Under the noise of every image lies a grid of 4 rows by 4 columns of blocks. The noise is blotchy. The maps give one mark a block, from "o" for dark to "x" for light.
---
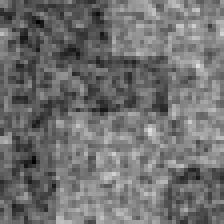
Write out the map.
ooxx
ooox
oxxx
oxxo
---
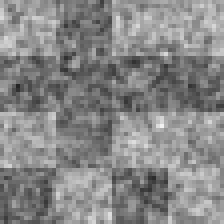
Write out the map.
xoxx
oooo
xoxx
oxox
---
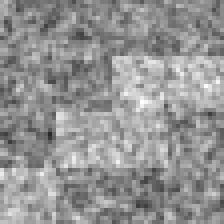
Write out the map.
oooo
ooxx
oxxo
xooo
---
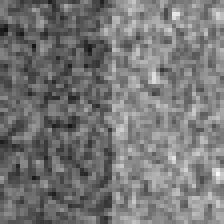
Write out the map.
ooxx
ooxx
ooxx
ooxx
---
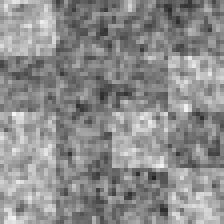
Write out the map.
xooo
ooox
xoxo
xoox
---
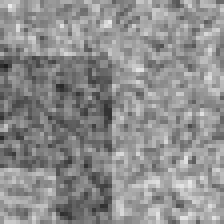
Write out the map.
xxxx
ooxx
ooxx
xoxx
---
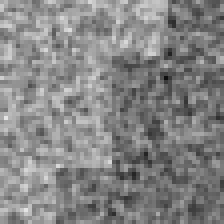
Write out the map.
xxxo
xxoo
xxoo
xooo
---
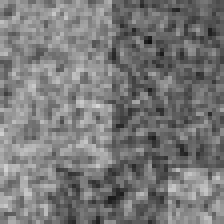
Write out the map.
xxoo
xxoo
xxoo
xoox
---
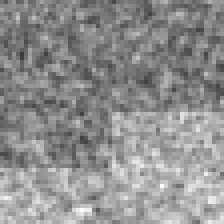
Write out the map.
oooo
oooo
ooxx
xxxx
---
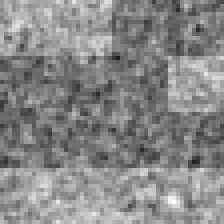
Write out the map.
xxoo
ooox
oooo
xxxx
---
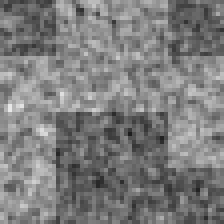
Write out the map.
oxxo
xxxx
xoox
xooo
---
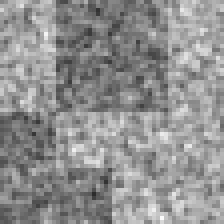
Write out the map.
xoox
xoox
oxxx
ooxx
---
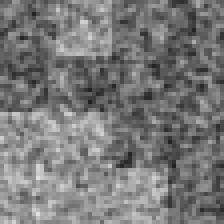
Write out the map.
oxoo
oooo
xxoo
xxxo
